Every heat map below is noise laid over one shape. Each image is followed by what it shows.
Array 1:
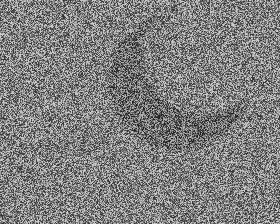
dark crescent
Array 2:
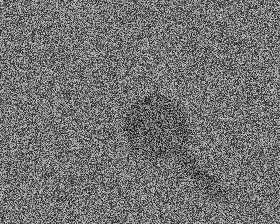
dark lollipop
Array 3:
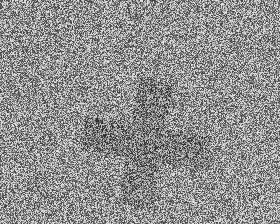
dark cross
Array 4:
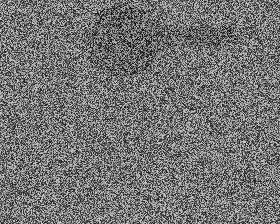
dark lollipop
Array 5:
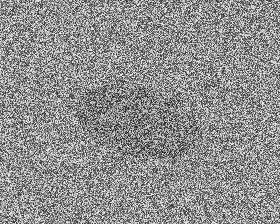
dark ellipse, centre
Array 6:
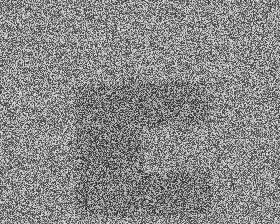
dark square with a notch
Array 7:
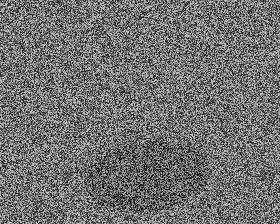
dark ellipse, bottom middle
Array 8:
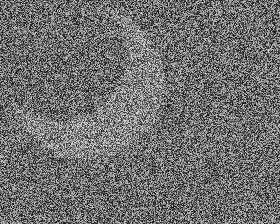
light crescent
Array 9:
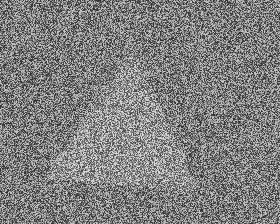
light triangle
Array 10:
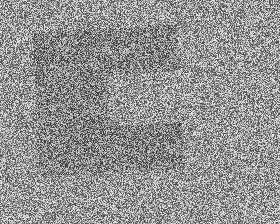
dark square with a notch
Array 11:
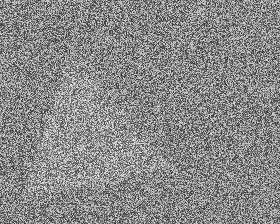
light triangle
